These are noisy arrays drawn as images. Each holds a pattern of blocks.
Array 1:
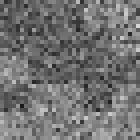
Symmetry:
no symmetry
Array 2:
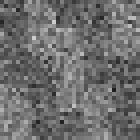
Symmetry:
the same after a half turn
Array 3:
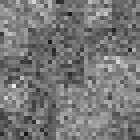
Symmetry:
mirrored about the diagonal from the top left
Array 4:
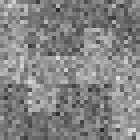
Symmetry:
the same after a half turn
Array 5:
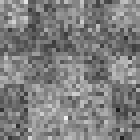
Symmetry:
left and right mirror each other
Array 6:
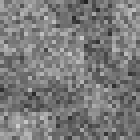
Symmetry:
mirrored about the diagonal from the top left
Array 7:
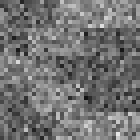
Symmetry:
top and bottom mirror each other
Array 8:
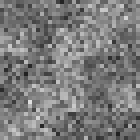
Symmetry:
the same after a half turn
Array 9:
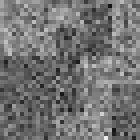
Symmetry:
no symmetry
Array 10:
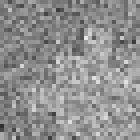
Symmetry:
mirrored about the diagonal from the top left
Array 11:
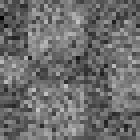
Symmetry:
top and bottom mirror each other
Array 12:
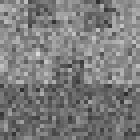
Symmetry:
left and right mirror each other
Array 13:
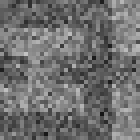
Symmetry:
top and bottom mirror each other
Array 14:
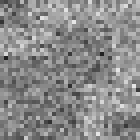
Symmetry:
mirrored about the diagonal from the bottom left
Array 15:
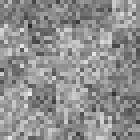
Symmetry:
mirrored about the diagonal from the bottom left
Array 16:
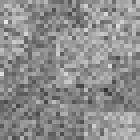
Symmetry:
mirrored about the diagonal from the bottom left
